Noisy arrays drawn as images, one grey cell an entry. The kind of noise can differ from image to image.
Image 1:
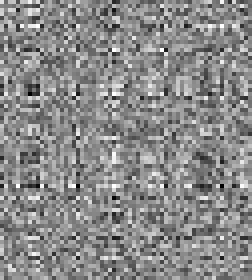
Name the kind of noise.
low rank plus noise
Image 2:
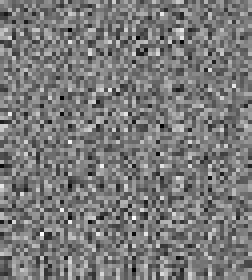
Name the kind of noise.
low rank plus noise
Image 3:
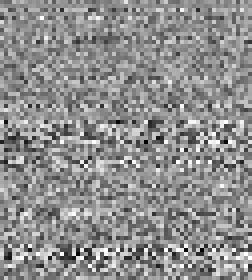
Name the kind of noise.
rows of uneven size
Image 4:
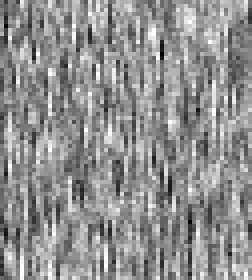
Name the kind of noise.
streaked along the columns
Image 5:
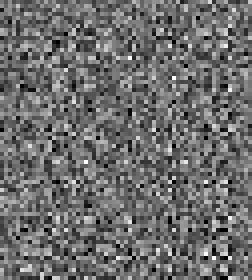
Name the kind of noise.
low rank plus noise
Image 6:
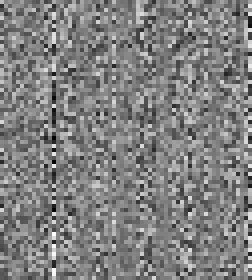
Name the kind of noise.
columns of uneven size
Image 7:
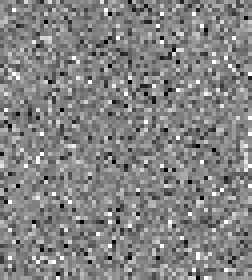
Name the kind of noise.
heavy tails
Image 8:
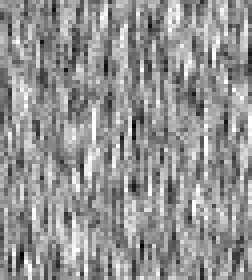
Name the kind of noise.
streaked along the columns
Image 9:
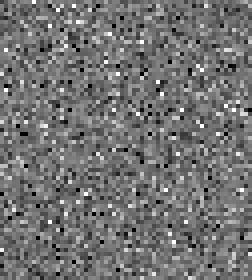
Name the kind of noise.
heavy tails
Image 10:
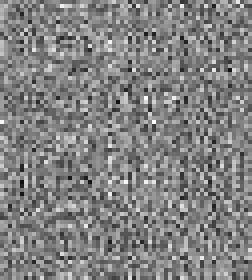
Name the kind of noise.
low rank plus noise
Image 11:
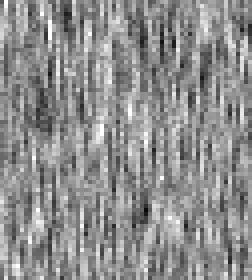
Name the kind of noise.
streaked along the columns
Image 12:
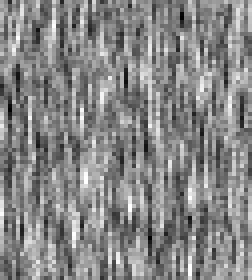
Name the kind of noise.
streaked along the columns
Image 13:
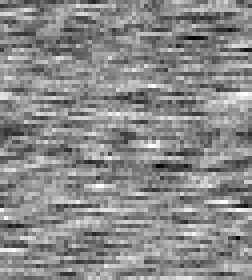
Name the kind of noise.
streaked along the rows
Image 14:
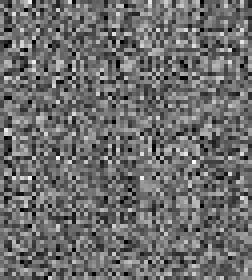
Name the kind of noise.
low rank plus noise
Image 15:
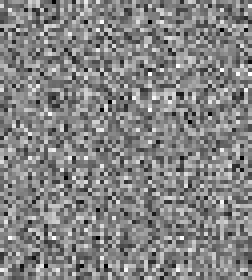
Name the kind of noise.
low rank plus noise
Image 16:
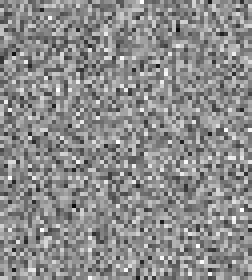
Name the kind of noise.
independent entries
